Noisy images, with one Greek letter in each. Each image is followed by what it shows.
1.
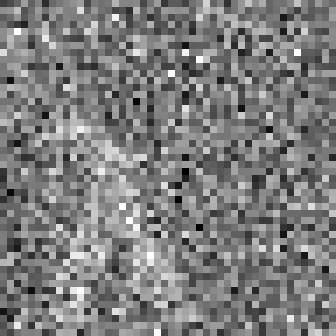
light lambda
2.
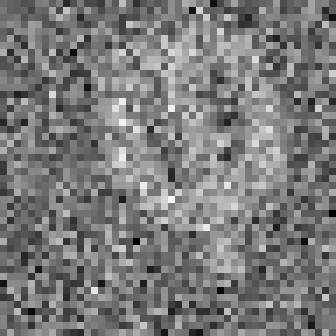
light phi
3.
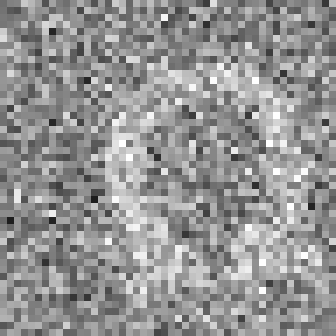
light omega
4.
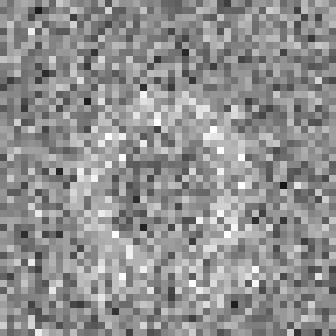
light omega
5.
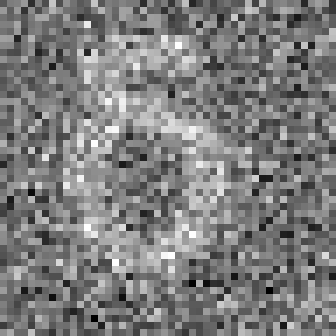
light delta
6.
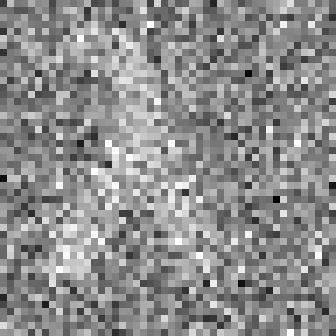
light lambda
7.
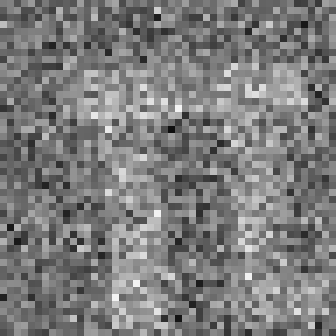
light pi
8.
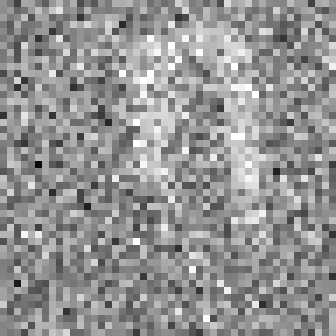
light eta
